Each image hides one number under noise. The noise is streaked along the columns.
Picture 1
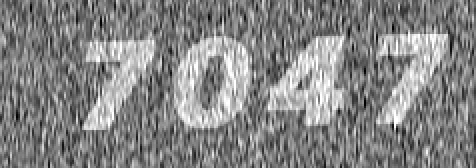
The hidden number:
7047
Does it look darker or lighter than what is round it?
lighter
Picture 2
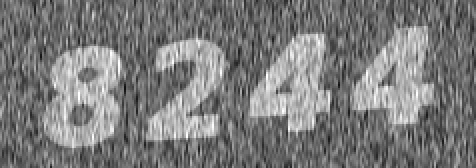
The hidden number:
8244
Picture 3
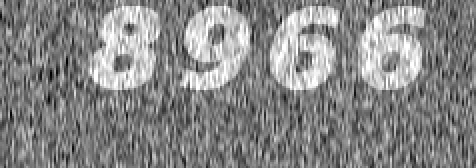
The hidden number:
8966
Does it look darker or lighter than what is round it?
lighter
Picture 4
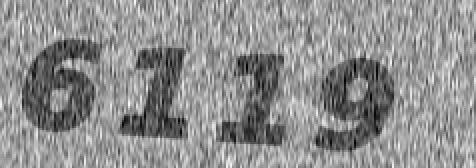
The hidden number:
6119
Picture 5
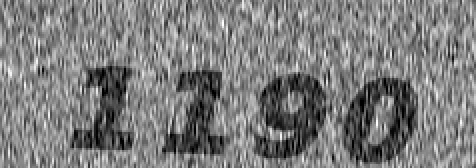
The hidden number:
1190
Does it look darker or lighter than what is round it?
darker
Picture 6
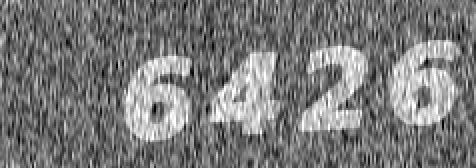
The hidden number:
6426
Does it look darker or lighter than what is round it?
lighter
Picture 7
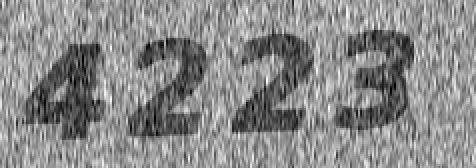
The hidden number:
4223
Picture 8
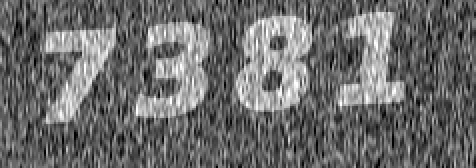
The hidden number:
7381
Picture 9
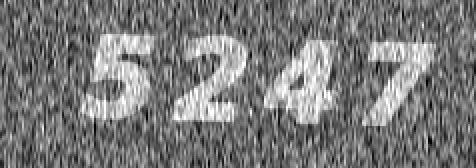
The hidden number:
5247
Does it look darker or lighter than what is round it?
lighter
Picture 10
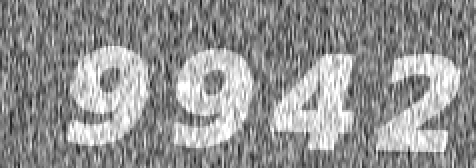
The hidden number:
9942
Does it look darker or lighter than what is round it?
lighter
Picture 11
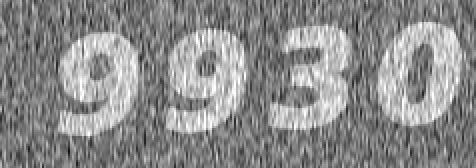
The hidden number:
9930
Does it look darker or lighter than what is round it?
lighter
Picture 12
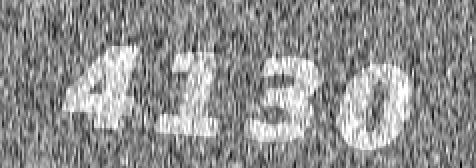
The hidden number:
4130
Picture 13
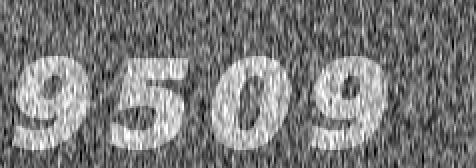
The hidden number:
9509
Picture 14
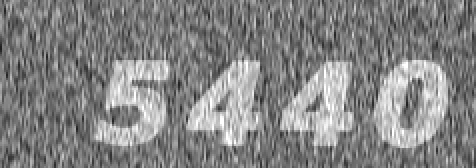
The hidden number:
5440
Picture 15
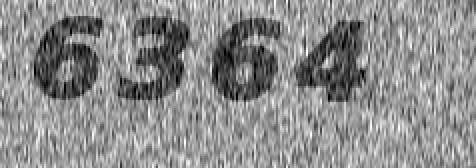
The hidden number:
6364
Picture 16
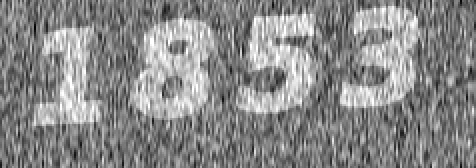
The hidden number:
1853
